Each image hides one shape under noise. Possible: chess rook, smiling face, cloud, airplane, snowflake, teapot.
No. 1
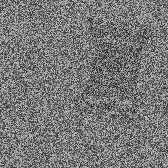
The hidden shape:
chess rook
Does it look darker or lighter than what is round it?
darker
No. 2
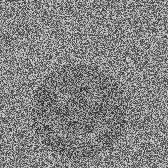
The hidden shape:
smiling face
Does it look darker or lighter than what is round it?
darker
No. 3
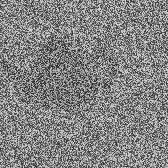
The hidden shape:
teapot
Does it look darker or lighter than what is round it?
darker
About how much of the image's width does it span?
two thirds
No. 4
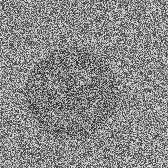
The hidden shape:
smiling face
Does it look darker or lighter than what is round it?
darker
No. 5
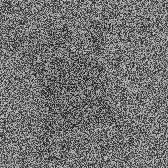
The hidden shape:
chess rook
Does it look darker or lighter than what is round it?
darker
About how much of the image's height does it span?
nearly all
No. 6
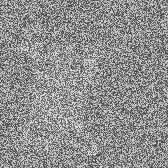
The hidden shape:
chess rook
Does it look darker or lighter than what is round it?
lighter
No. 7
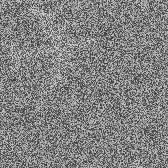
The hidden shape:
airplane
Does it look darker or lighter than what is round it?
lighter
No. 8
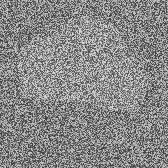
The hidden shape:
cloud
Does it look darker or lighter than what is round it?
lighter
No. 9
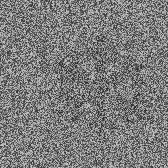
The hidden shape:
snowflake
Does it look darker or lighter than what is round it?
darker
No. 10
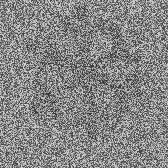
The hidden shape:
snowflake
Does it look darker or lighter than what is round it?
darker
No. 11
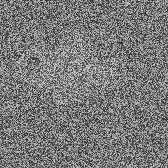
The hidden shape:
teapot
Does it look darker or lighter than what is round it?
lighter
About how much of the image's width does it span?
two thirds
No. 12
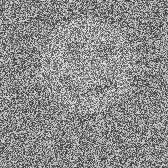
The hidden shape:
smiling face
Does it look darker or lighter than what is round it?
lighter
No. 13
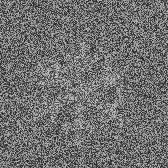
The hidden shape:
snowflake
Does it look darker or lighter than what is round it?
lighter
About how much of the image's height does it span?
two thirds
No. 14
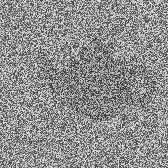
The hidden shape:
teapot
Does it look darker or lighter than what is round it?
darker
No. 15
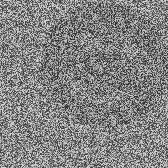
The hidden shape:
smiling face
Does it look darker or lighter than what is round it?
darker
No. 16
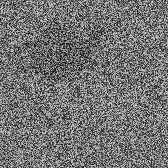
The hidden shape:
teapot
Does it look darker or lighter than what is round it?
darker
